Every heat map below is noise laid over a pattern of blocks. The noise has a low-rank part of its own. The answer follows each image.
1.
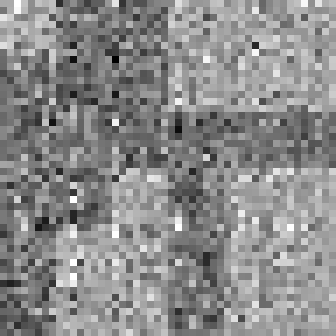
no symmetry
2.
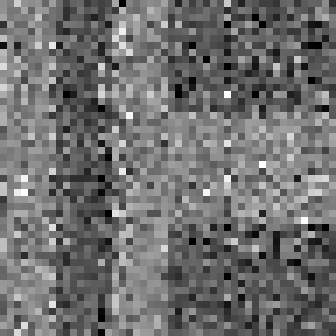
top and bottom mirror each other
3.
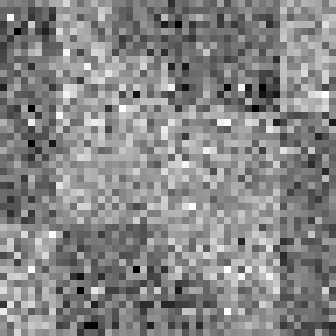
the same after a half turn
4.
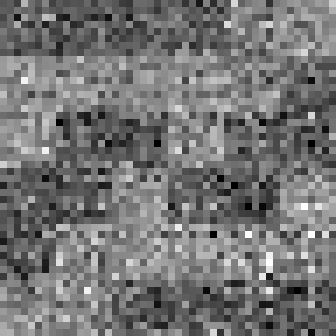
the same after a half turn
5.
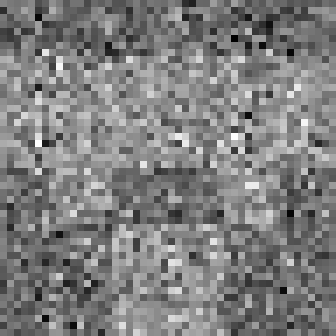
left and right mirror each other
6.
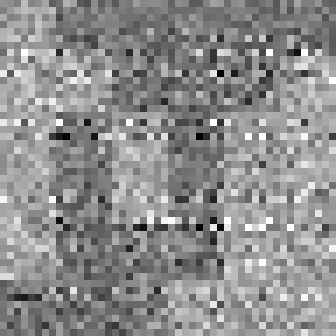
no symmetry
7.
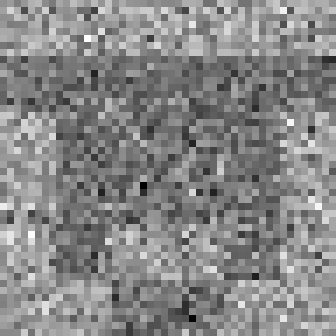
left and right mirror each other
